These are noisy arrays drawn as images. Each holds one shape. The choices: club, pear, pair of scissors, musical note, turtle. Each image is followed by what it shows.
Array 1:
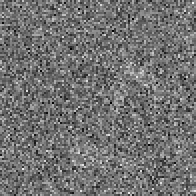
light musical note
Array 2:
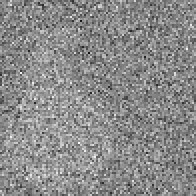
light pear
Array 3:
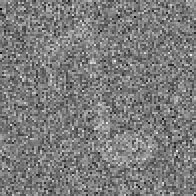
light musical note
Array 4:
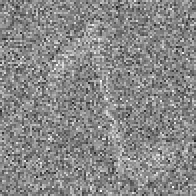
light musical note
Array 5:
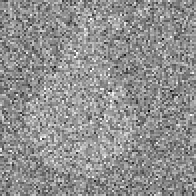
light pear
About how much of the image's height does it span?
nearly all
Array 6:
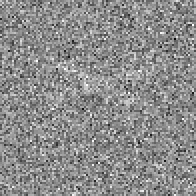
light pair of scissors
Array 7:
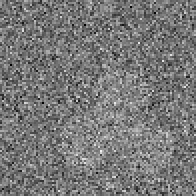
light club
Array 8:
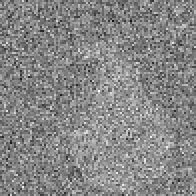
light pear
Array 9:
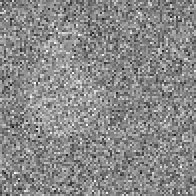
light pear
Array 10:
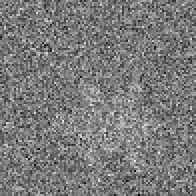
light turtle
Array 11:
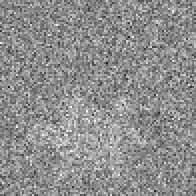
light turtle
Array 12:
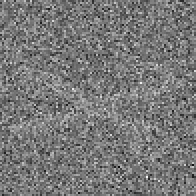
light pair of scissors
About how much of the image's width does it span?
nearly all
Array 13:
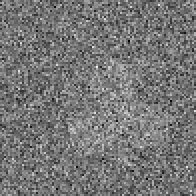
light club
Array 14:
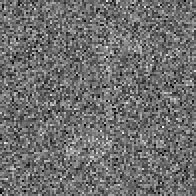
light musical note
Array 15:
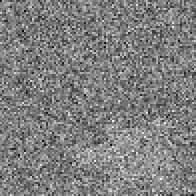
light turtle
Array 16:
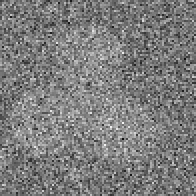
light club
